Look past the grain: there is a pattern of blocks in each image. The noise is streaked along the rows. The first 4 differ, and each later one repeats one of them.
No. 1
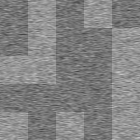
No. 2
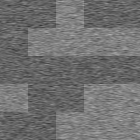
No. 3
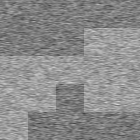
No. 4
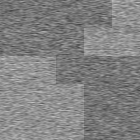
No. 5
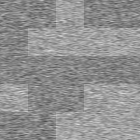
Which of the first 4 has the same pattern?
2
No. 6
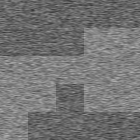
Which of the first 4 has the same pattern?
3
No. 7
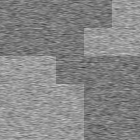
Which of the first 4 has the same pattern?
4
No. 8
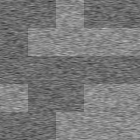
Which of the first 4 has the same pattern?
2
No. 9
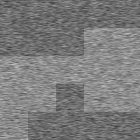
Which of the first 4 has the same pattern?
3
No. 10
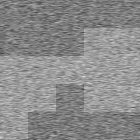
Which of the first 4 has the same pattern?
3
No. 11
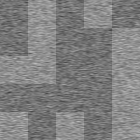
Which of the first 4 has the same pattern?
1
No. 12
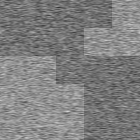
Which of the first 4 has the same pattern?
4
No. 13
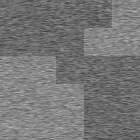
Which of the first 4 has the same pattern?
4
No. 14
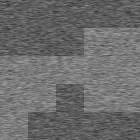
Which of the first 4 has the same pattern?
3
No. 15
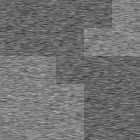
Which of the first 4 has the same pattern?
4
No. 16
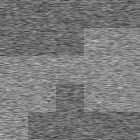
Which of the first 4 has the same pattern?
3
